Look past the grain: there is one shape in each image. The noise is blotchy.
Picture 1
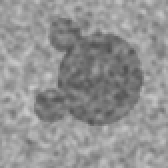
bear's head
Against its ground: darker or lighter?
darker
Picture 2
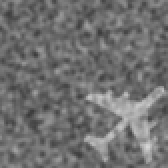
airplane
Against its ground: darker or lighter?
lighter
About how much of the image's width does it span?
half
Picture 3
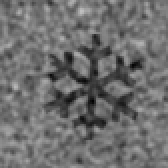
snowflake
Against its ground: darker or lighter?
darker
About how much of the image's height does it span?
two thirds
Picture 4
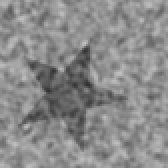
star
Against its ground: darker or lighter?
darker
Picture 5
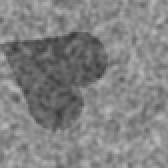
heart
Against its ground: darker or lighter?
darker
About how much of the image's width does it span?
two thirds
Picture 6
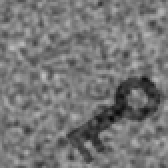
key
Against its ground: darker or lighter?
darker
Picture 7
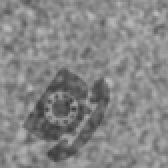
telephone
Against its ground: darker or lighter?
darker
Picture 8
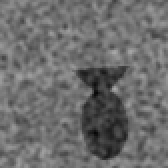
fish
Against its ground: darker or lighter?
darker
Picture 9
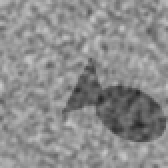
fish
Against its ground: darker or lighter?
darker
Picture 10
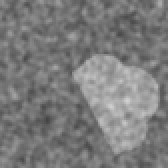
cloud
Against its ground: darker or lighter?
lighter
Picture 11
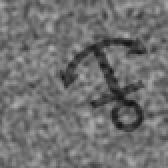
anchor
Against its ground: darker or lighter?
darker
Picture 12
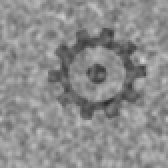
gear
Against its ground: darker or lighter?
darker
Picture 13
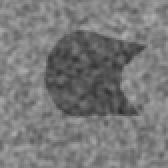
cat's head
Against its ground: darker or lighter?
darker
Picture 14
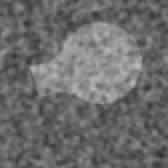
light bulb
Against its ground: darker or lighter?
lighter
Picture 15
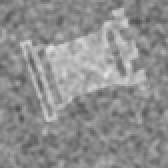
chess rook
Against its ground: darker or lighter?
lighter
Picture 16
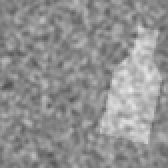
bottle
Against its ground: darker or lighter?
lighter
